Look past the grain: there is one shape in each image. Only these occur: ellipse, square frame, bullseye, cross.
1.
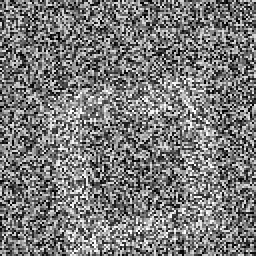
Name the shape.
square frame
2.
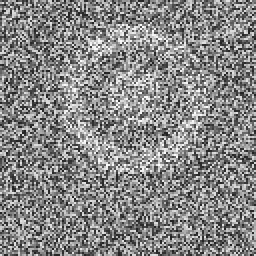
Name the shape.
bullseye
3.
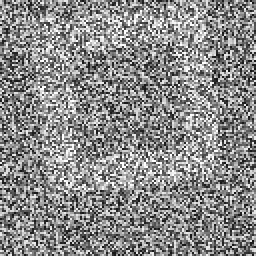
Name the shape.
square frame
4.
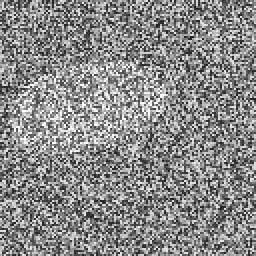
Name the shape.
ellipse
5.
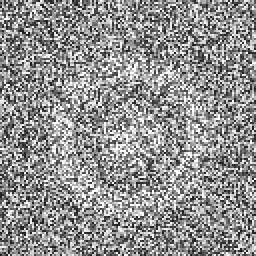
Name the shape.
bullseye
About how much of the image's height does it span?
two thirds
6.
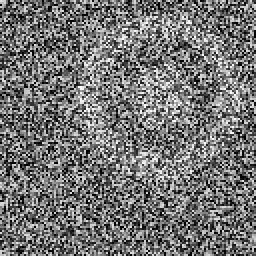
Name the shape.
bullseye
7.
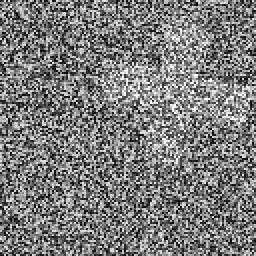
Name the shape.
cross
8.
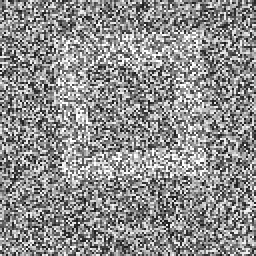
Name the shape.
square frame
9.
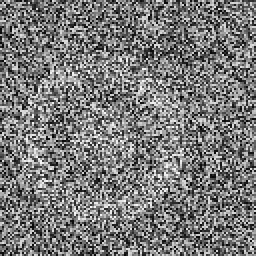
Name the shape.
bullseye
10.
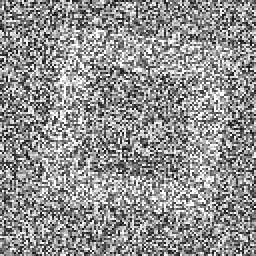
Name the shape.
square frame
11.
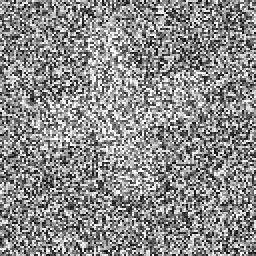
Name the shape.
cross
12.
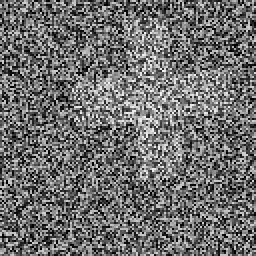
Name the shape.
cross
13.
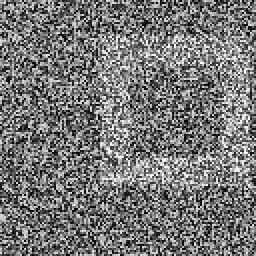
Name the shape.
square frame
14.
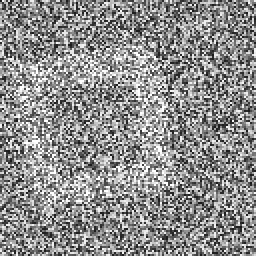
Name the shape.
square frame
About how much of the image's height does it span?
two thirds
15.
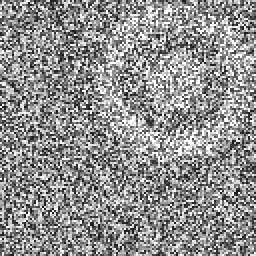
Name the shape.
bullseye
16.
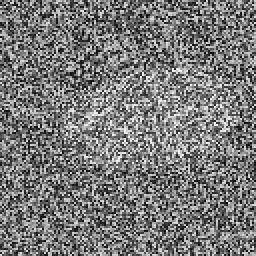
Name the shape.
ellipse
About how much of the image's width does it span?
two thirds
